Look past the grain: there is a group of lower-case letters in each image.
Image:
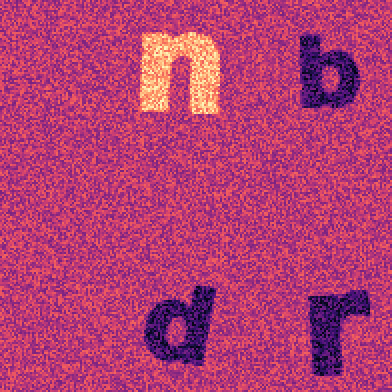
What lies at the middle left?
nothing
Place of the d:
bottom middle
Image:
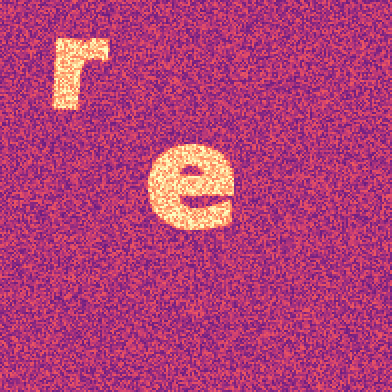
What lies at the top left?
r
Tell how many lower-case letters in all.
2
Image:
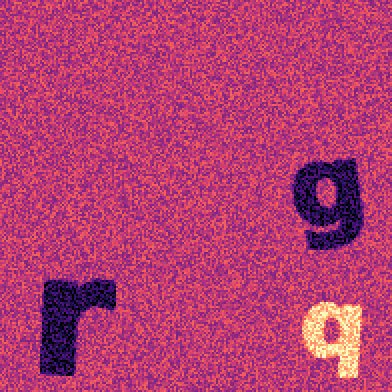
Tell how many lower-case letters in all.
3
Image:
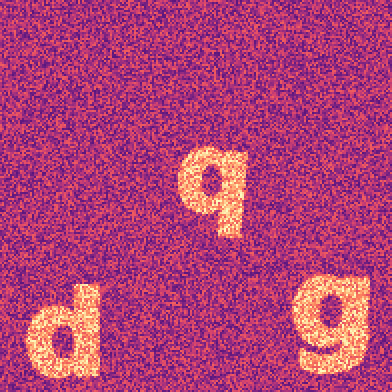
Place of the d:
bottom left
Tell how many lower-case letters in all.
3
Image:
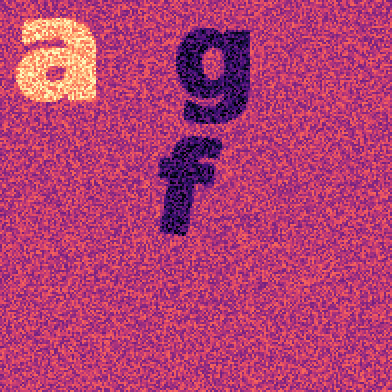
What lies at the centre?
f
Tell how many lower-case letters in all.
3
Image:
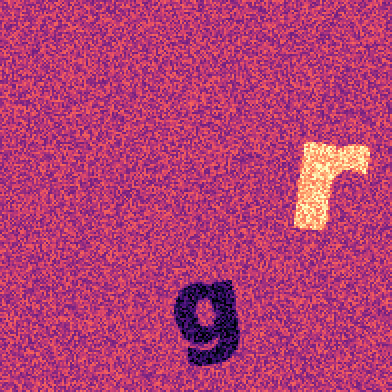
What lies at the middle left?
nothing
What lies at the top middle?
nothing
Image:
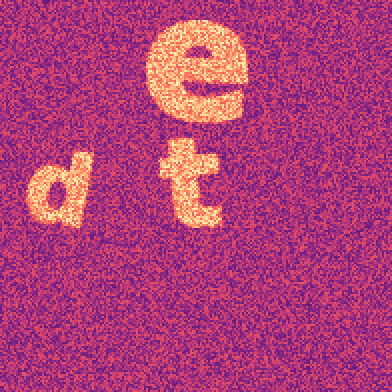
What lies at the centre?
t
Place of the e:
top middle
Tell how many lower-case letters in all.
3
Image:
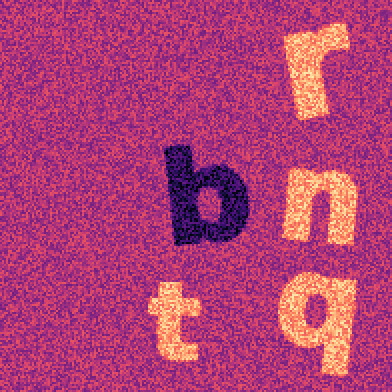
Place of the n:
middle right
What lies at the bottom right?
q
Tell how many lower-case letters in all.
5
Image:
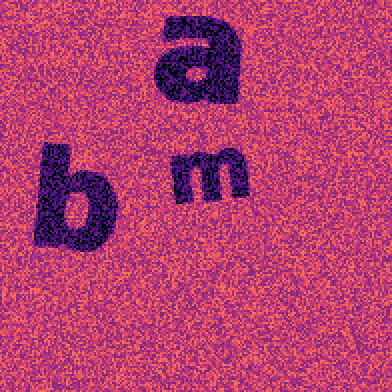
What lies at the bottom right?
nothing
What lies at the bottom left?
nothing
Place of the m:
centre
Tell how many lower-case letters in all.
3
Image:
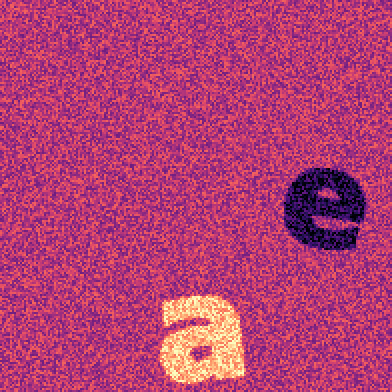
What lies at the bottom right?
nothing
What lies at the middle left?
nothing
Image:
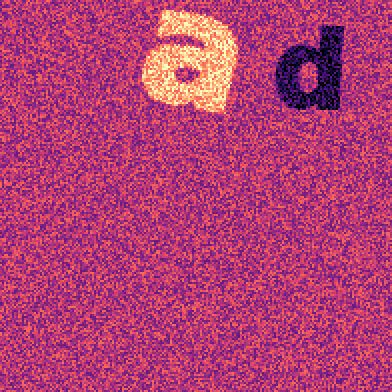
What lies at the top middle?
a
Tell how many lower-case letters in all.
2
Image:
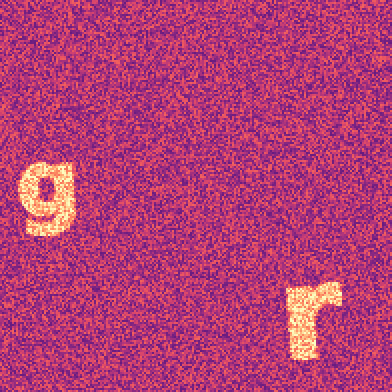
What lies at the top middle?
nothing
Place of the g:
middle left
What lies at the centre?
nothing
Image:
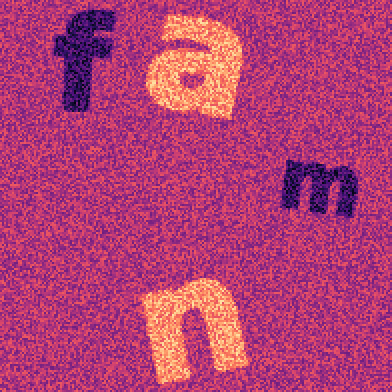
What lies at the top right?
nothing
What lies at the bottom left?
nothing
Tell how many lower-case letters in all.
4
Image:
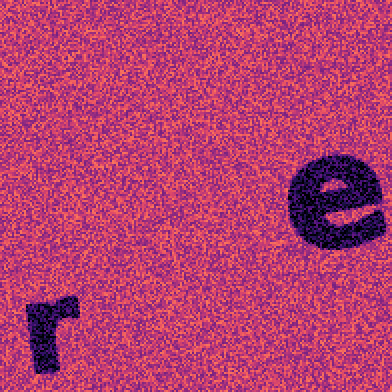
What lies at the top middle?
nothing
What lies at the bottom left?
r
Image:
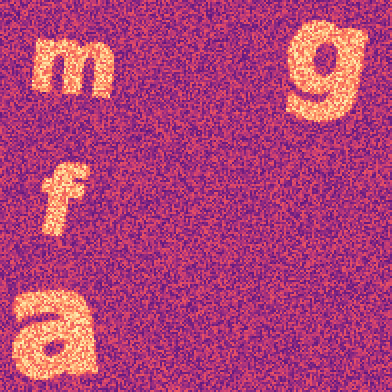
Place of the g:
top right
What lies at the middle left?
f
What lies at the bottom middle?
nothing
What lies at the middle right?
nothing
